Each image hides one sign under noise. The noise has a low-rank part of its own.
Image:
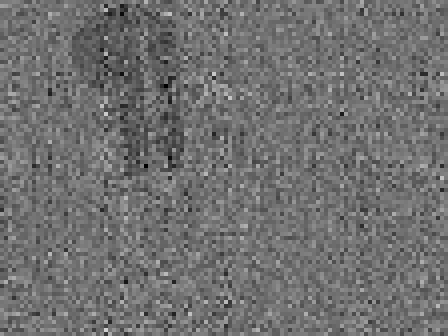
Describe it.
dark pilcrow
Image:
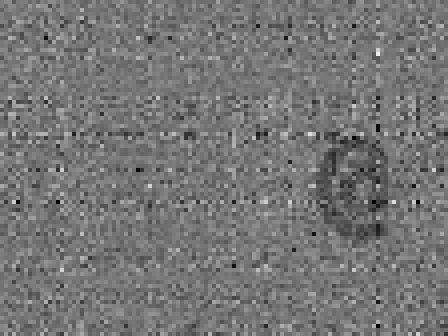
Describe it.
dark at sign, middle right
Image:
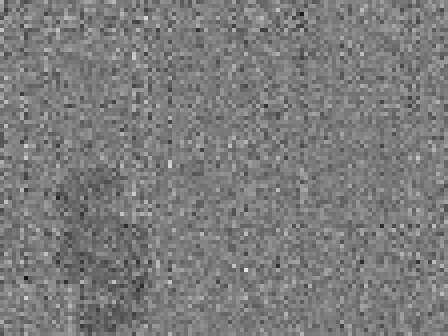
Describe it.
dark section sign
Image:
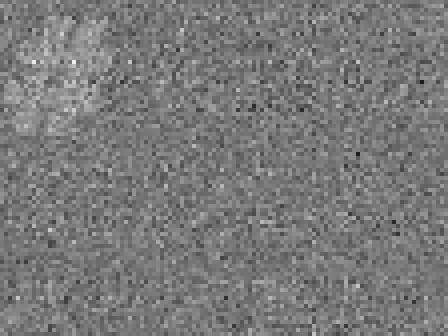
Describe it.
light hash sign, top left
